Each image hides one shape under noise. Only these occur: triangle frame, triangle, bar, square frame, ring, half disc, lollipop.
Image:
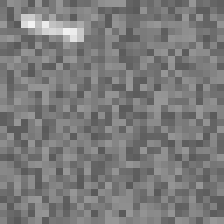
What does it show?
light bar, top left
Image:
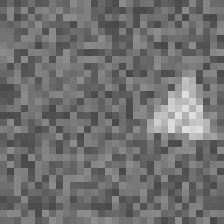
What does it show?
light triangle, middle right
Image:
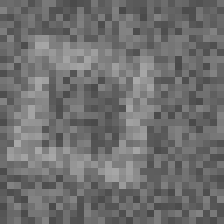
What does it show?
light square frame
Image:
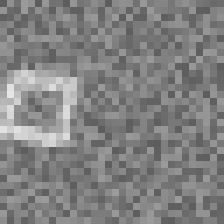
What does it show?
light square frame, middle left
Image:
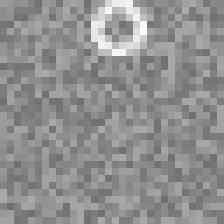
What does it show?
light ring, top middle
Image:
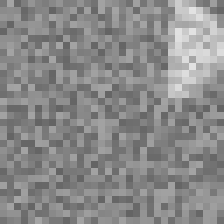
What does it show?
light half disc, top right
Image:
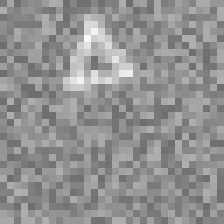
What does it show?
light triangle frame, top middle
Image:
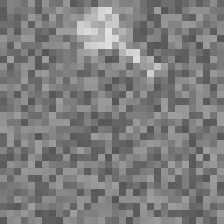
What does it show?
light lollipop, top middle
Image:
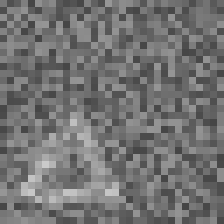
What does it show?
light triangle frame
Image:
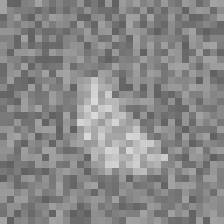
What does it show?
light half disc, centre
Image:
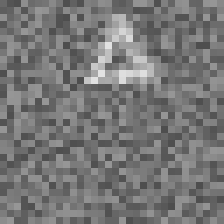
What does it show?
light triangle frame, top middle
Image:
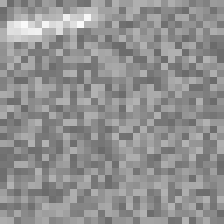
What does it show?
light bar, top left
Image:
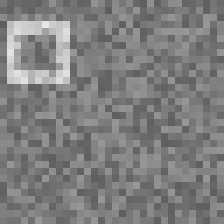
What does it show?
light square frame, top left
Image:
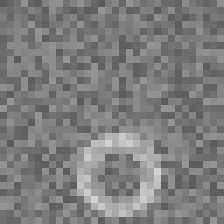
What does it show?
light ring, bottom middle
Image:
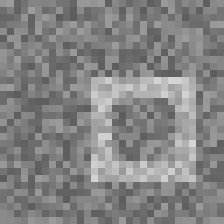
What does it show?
light square frame
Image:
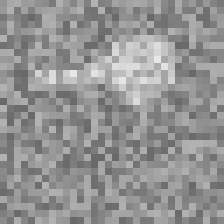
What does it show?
light lollipop
